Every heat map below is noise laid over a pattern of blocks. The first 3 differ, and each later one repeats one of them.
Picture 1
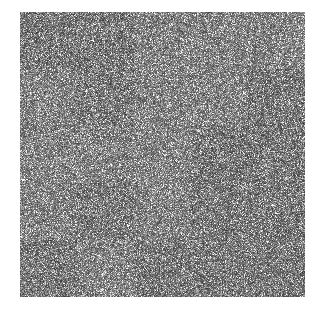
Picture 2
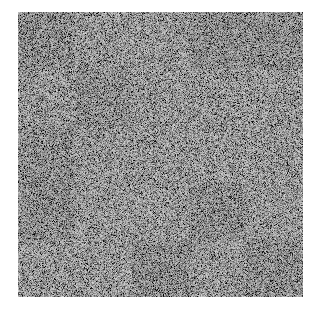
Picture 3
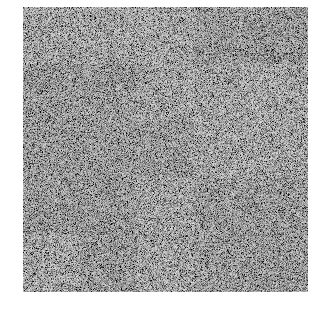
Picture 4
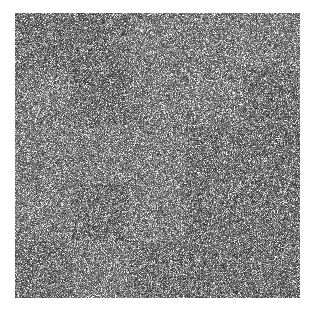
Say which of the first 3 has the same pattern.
1
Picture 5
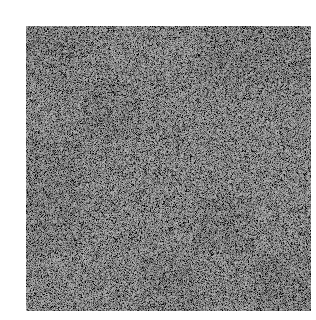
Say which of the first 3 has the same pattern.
2
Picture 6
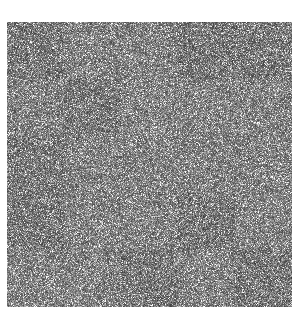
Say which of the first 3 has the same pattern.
2
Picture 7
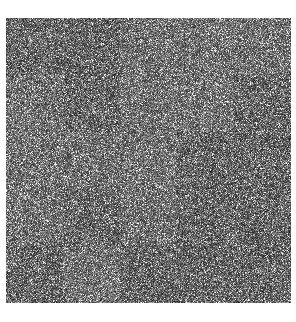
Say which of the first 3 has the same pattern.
1
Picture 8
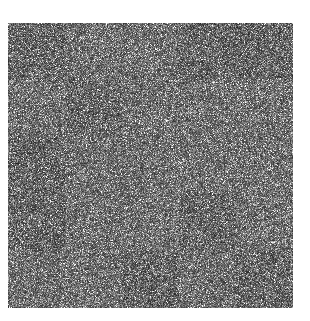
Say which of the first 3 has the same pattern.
2
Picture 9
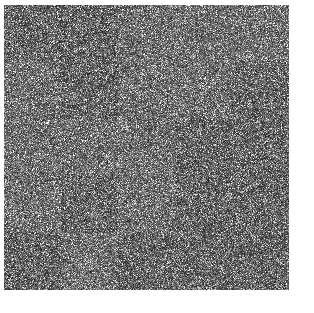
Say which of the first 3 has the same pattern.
1
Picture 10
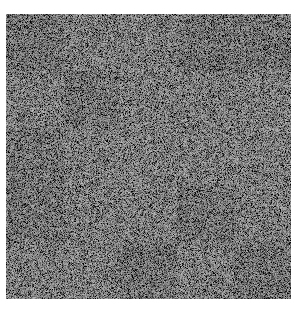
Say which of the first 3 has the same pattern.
2
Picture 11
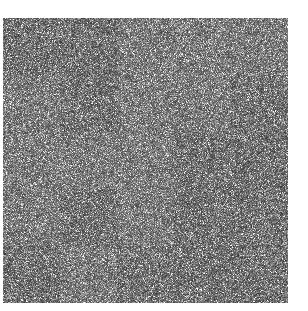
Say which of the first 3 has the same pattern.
1
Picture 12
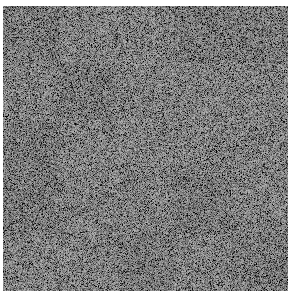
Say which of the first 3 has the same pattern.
2
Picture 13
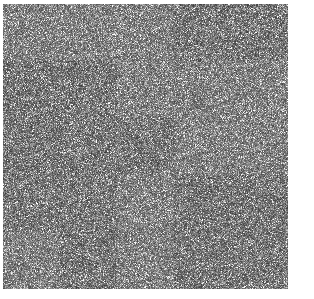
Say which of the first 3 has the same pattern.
3
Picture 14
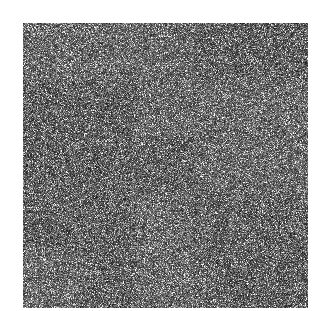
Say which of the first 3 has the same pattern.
3
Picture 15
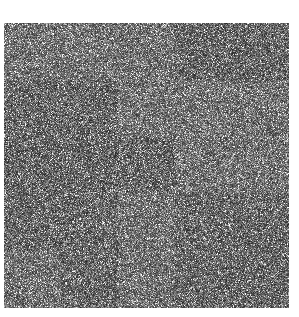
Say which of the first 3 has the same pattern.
3
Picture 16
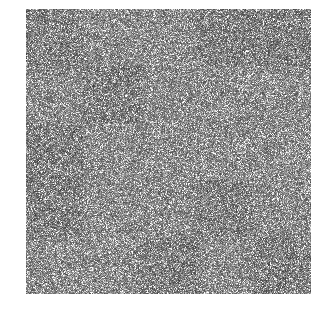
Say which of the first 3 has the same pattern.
2
